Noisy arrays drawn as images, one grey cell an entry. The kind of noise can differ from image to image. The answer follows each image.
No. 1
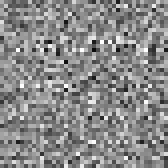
low rank plus noise
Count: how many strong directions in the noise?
five to eight
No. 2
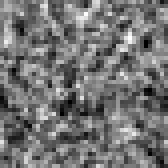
blotchy
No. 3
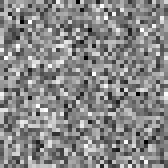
independent entries
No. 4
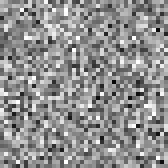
independent entries
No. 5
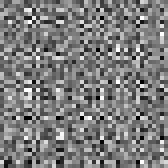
low rank plus noise
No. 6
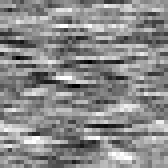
streaked along the rows
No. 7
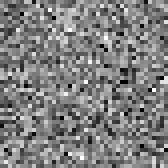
independent entries
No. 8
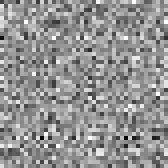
low rank plus noise
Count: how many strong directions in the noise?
three or four
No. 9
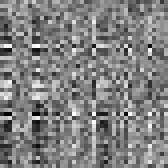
low rank plus noise
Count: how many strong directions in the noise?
one
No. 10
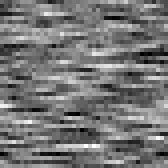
streaked along the rows
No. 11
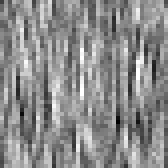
streaked along the columns
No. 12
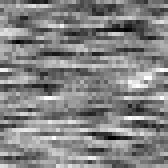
streaked along the rows
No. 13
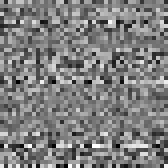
rows of uneven size
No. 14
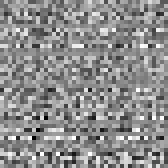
rows of uneven size
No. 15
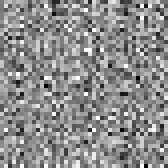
low rank plus noise
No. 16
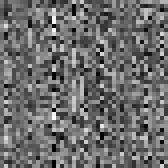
columns of uneven size
